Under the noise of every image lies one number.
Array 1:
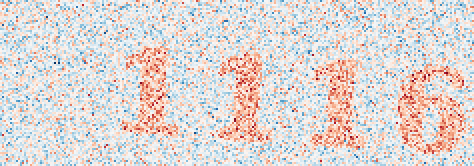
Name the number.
1116
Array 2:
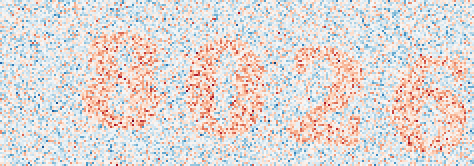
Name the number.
8026
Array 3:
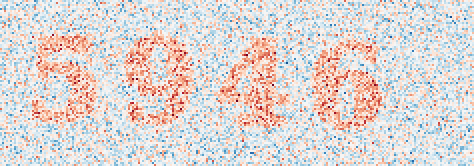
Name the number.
5946
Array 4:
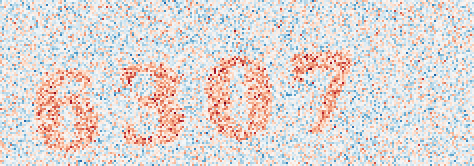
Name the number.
6307
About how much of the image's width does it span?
two thirds
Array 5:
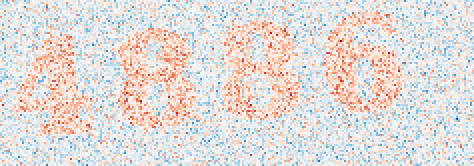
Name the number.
4886
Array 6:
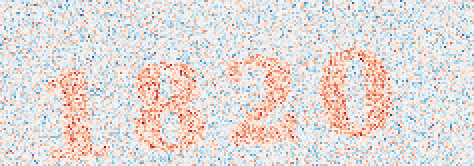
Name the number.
1820
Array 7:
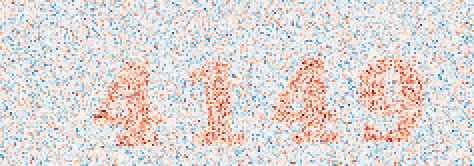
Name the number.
4149
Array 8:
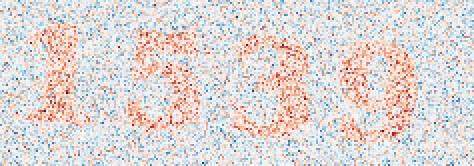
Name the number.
1539
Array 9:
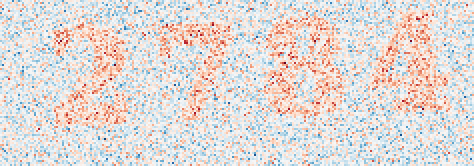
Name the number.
2784
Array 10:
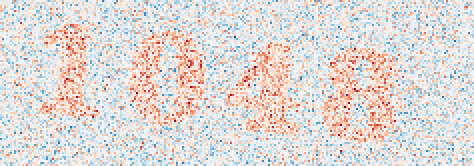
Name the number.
1048
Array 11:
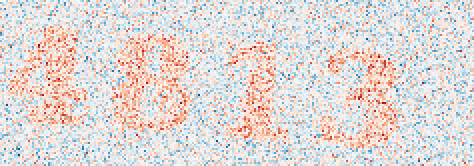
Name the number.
4813
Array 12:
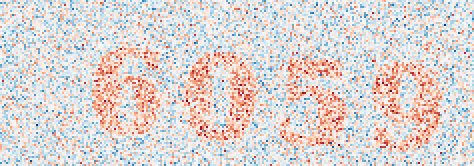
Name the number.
6059
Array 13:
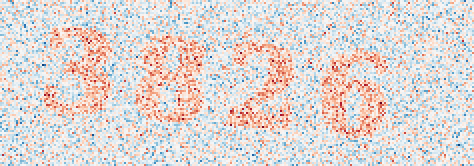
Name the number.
3826
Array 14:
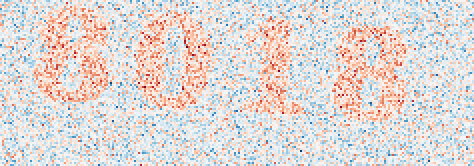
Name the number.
8018
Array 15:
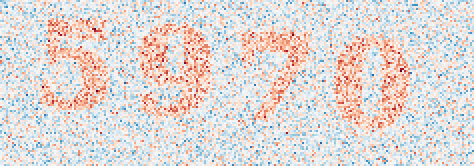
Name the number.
5970
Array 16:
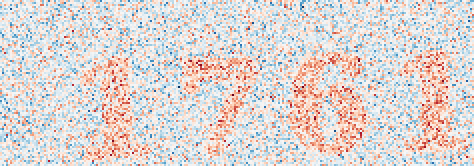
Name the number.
1761
